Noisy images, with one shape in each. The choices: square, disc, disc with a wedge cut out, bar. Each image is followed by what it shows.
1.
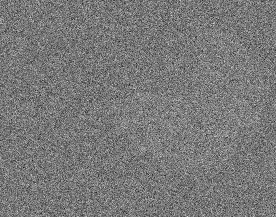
disc with a wedge cut out
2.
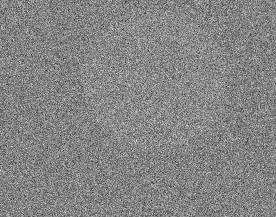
disc
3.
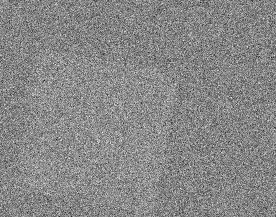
square
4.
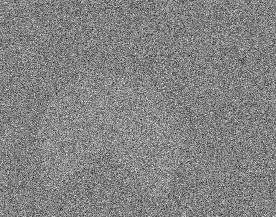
disc with a wedge cut out
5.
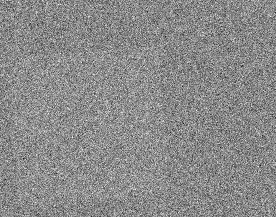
square
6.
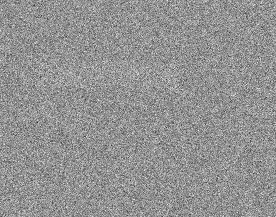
bar
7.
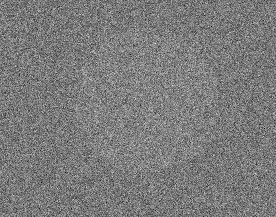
disc
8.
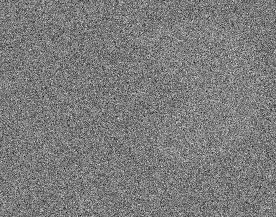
disc with a wedge cut out
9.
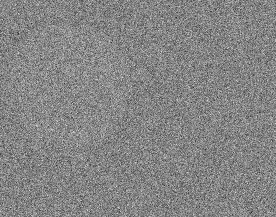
disc
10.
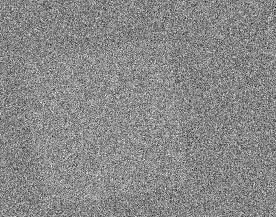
square
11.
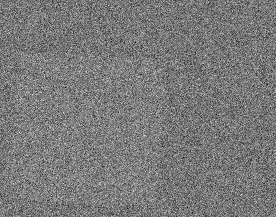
square
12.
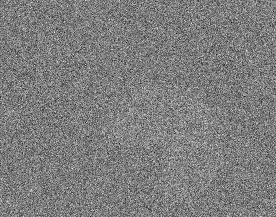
disc with a wedge cut out
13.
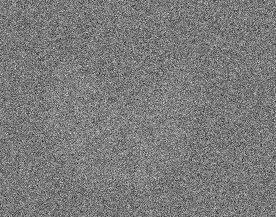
disc with a wedge cut out
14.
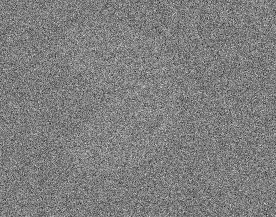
disc with a wedge cut out
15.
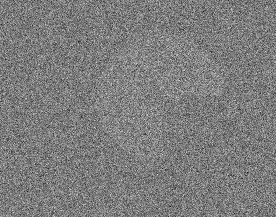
disc with a wedge cut out
